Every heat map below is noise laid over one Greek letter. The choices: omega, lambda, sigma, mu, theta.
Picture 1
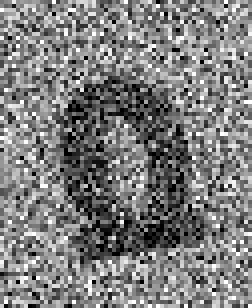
dark omega
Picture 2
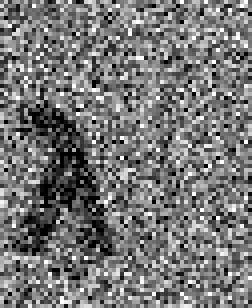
dark lambda
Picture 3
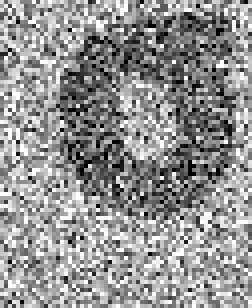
dark sigma
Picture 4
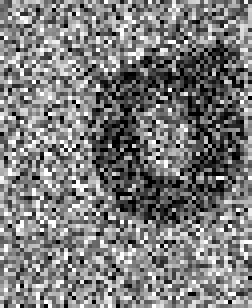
dark sigma
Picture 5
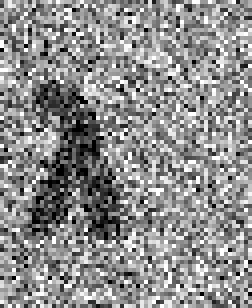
dark lambda
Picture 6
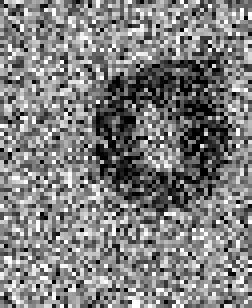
dark sigma
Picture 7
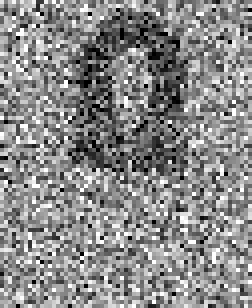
dark omega
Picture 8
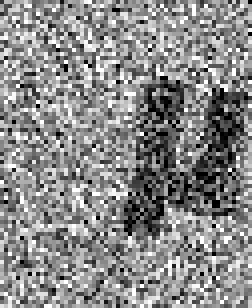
dark mu
